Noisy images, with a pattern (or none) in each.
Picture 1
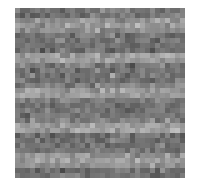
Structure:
horizontal stripes
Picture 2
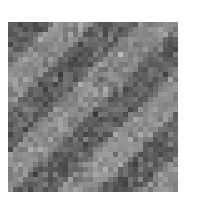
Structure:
diagonal stripes
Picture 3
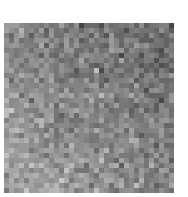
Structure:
a smooth slope
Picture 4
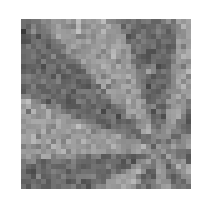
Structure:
spokes from one point
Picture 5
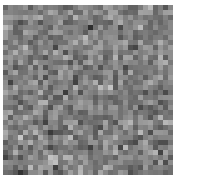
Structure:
only noise
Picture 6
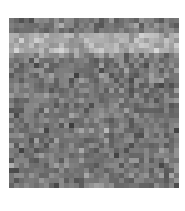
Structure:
one horizontal stripe
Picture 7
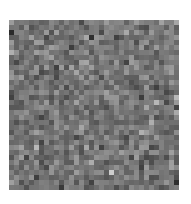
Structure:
only noise
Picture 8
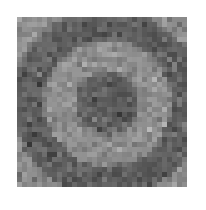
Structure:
rings round one point
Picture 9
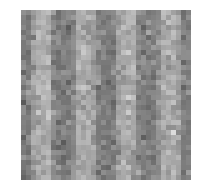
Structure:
vertical stripes
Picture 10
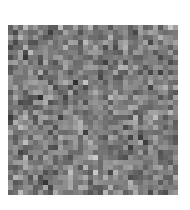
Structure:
only noise
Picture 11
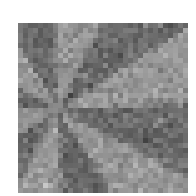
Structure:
spokes from one point
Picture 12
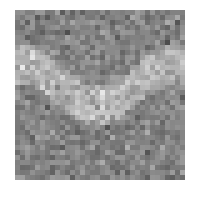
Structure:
a wavy band
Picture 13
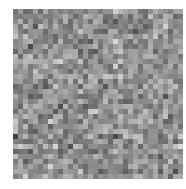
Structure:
only noise
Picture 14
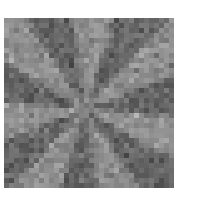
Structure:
spokes from one point
